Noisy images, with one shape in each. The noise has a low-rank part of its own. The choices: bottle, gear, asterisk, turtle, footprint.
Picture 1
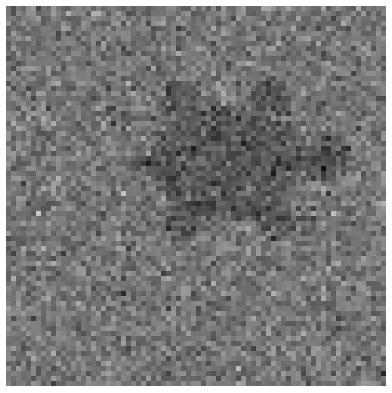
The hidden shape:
turtle
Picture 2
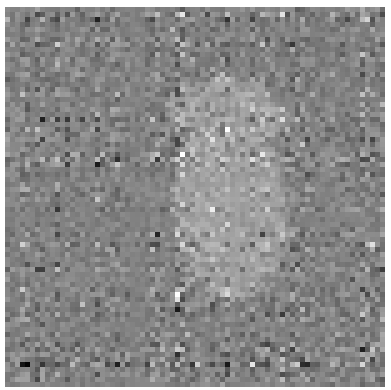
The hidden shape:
footprint
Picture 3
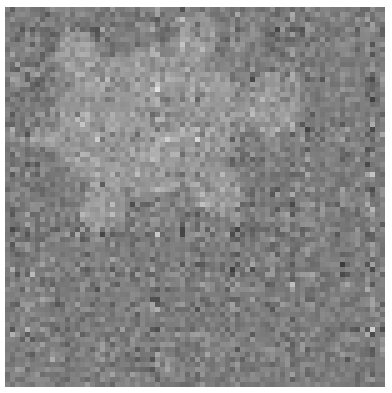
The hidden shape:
turtle
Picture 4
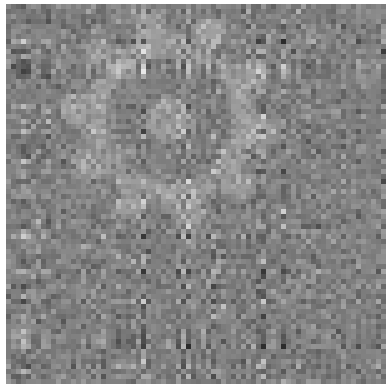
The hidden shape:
gear
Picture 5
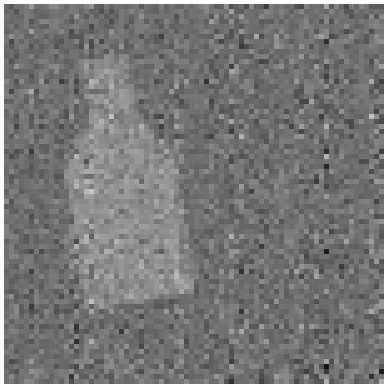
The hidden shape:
bottle
